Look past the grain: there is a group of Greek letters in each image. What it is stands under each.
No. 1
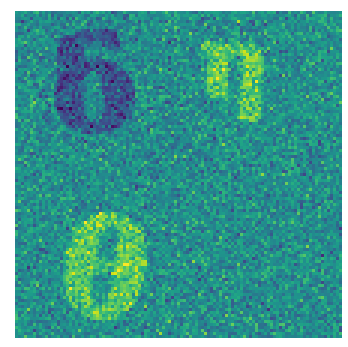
top left: dark delta; top right: light eta; bottom left: light theta
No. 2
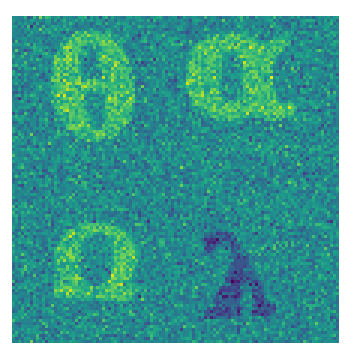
top left: light theta; top right: light alpha; bottom left: light omega; bottom right: dark lambda
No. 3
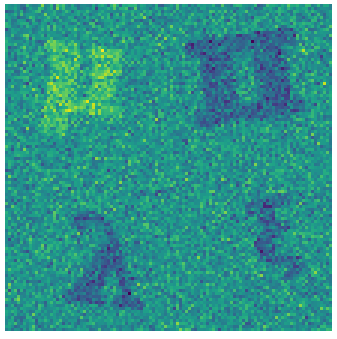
top left: light mu; top right: dark pi; bottom left: dark lambda; bottom right: dark xi
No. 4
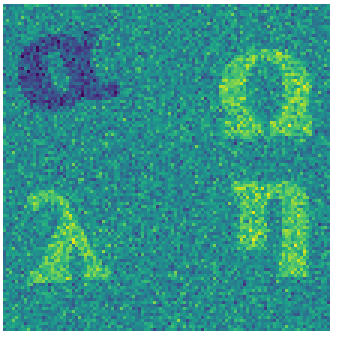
top left: dark alpha; top right: light omega; bottom left: light lambda; bottom right: light eta
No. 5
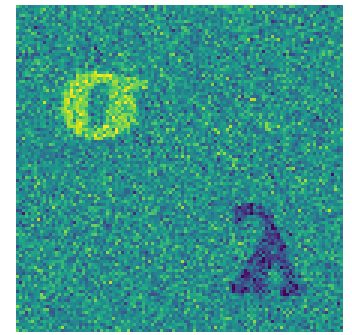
top left: light sigma; bottom right: dark lambda
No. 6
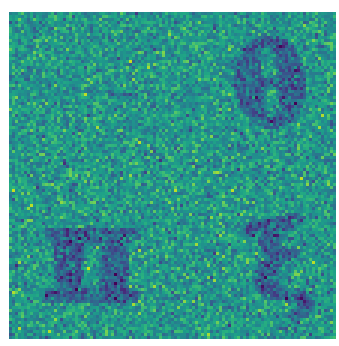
top right: dark theta; bottom left: dark pi; bottom right: dark xi
